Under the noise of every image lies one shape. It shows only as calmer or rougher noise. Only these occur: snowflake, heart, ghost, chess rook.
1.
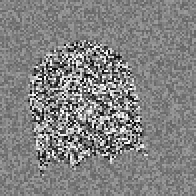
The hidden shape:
ghost
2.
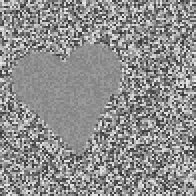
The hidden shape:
heart
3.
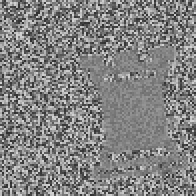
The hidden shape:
chess rook
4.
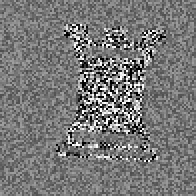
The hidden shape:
chess rook
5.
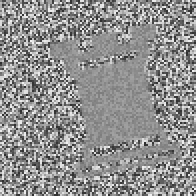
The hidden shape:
chess rook
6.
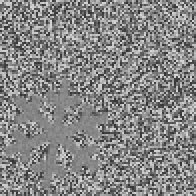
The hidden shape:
snowflake
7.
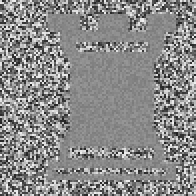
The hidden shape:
chess rook
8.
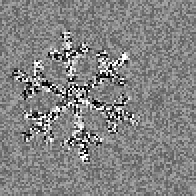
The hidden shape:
snowflake
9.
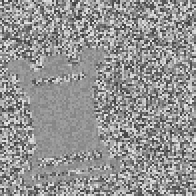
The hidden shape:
chess rook
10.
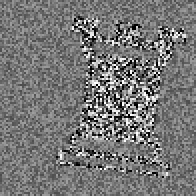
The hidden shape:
chess rook
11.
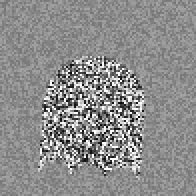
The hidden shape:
ghost
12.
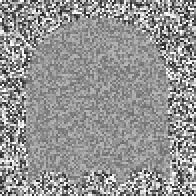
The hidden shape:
ghost
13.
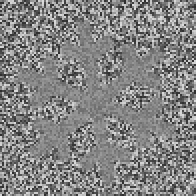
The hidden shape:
snowflake
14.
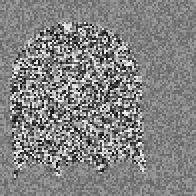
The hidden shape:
ghost
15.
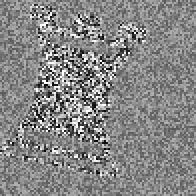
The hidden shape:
chess rook
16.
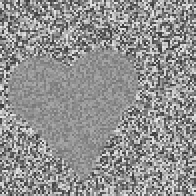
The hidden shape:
heart
